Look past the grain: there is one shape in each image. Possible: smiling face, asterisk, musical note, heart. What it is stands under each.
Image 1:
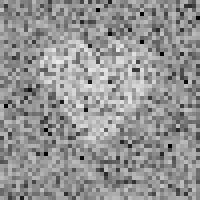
light heart
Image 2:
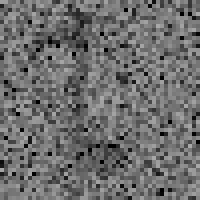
dark musical note
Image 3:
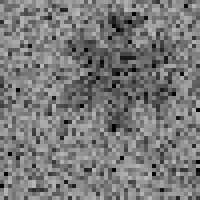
dark asterisk
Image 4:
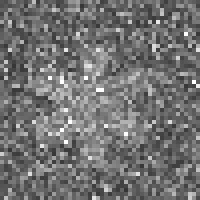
light asterisk
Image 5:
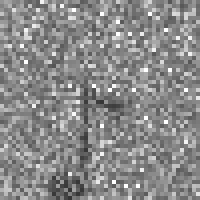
dark musical note
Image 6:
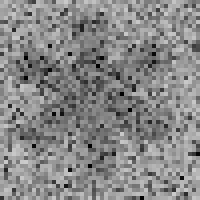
dark asterisk
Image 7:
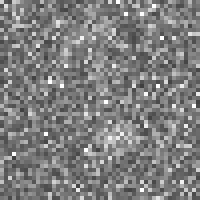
light musical note
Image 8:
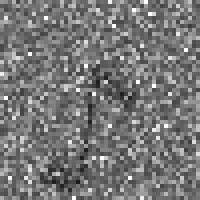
dark musical note
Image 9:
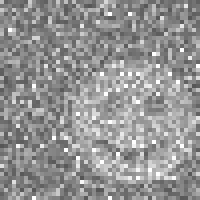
light smiling face
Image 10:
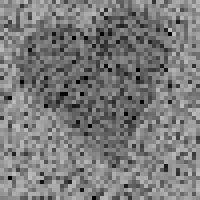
dark heart
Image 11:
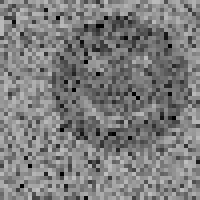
dark smiling face
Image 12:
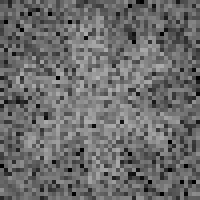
light asterisk
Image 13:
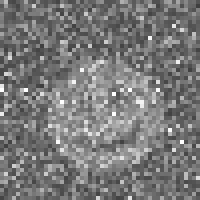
light smiling face
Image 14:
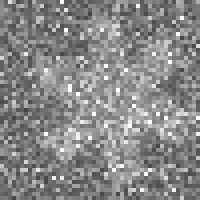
light asterisk
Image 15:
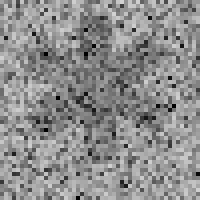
dark asterisk
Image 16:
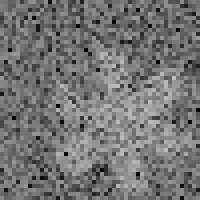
light asterisk
